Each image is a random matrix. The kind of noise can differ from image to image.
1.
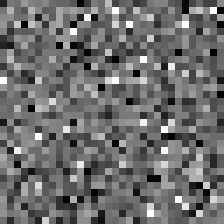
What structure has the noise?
heavy tails
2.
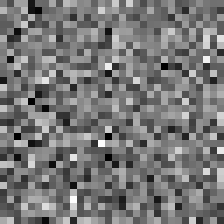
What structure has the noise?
low rank plus noise
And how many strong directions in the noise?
three or four
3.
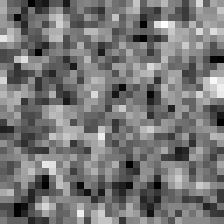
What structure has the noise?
blotchy
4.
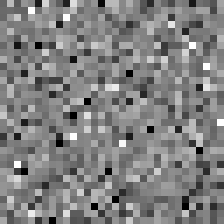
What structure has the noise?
heavy tails
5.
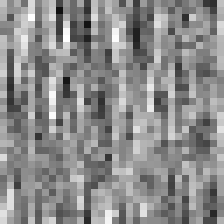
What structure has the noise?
streaked along the columns
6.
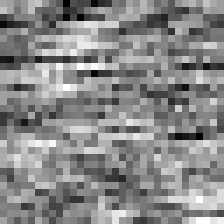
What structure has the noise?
streaked along the rows
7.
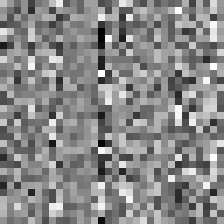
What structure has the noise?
columns of uneven size
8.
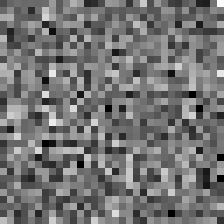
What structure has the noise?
low rank plus noise
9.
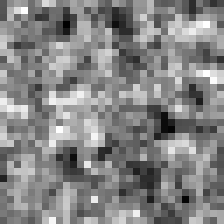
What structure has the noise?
blotchy
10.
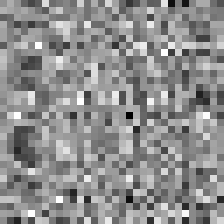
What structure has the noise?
low rank plus noise
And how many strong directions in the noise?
three or four
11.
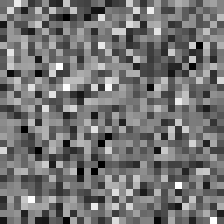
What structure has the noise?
independent entries
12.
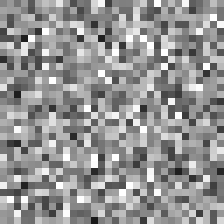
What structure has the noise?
independent entries
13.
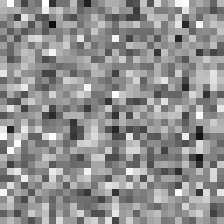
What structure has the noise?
low rank plus noise
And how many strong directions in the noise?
three or four
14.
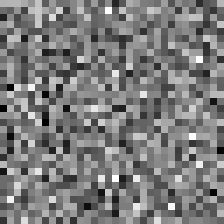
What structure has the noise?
independent entries
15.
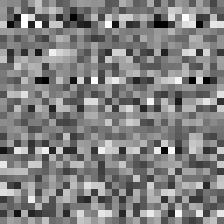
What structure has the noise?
rows of uneven size
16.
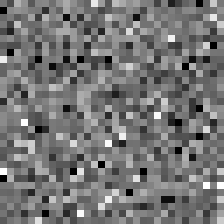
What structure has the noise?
heavy tails
